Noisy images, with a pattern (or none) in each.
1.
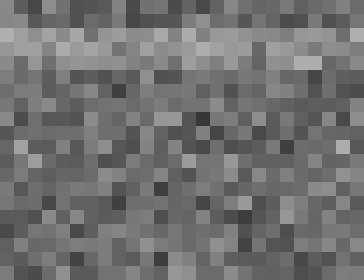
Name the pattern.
one horizontal stripe
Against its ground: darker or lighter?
lighter
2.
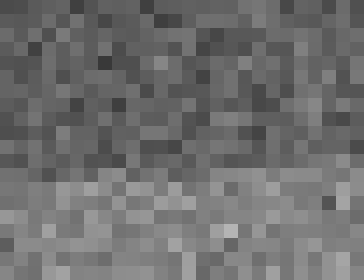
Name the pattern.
a sharp edge
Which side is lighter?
bottom
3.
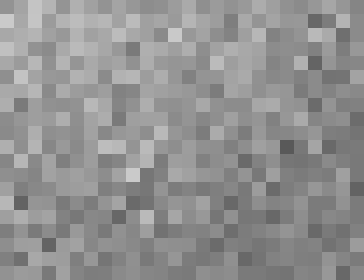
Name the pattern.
a smooth slope
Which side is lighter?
top left
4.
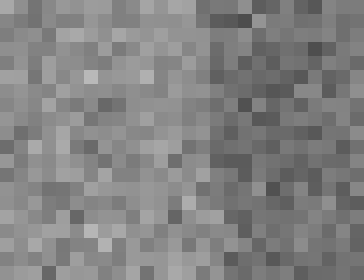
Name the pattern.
a sharp edge
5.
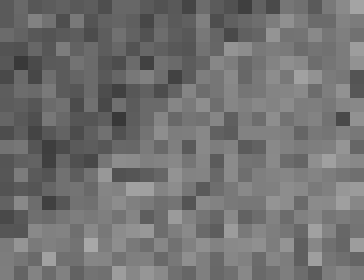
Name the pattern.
a sharp edge
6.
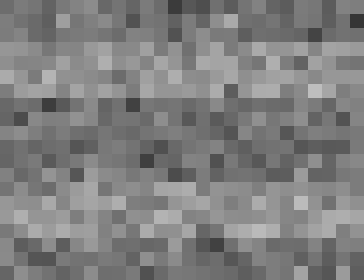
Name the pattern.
horizontal stripes
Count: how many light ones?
2
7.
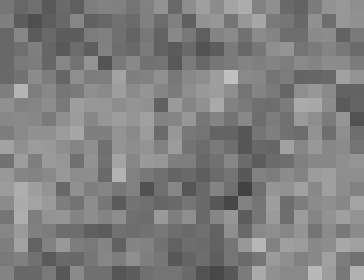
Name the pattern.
spokes from one point
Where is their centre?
top right
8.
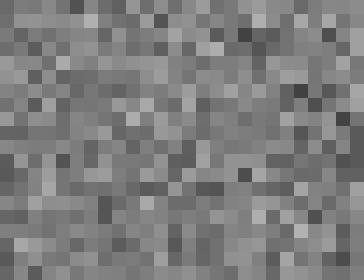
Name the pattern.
only noise
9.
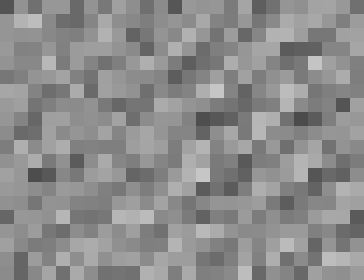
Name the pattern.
diagonal stripes
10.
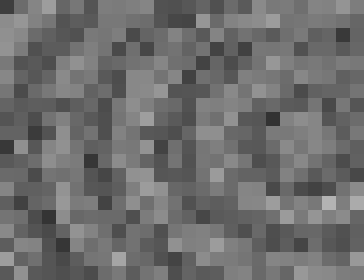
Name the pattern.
rings round one point
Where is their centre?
middle right
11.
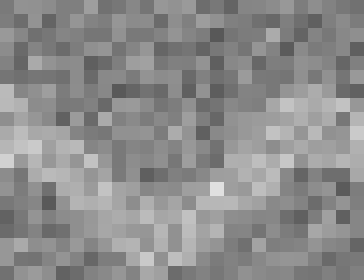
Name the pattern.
a wavy band
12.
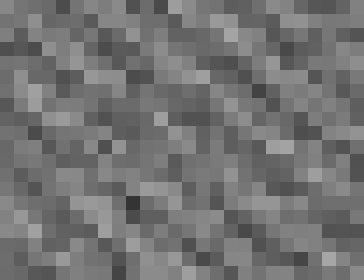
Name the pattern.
diagonal stripes
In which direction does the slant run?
top left to bottom right
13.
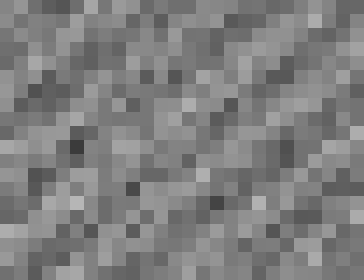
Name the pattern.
diagonal stripes
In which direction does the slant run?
bottom left to top right
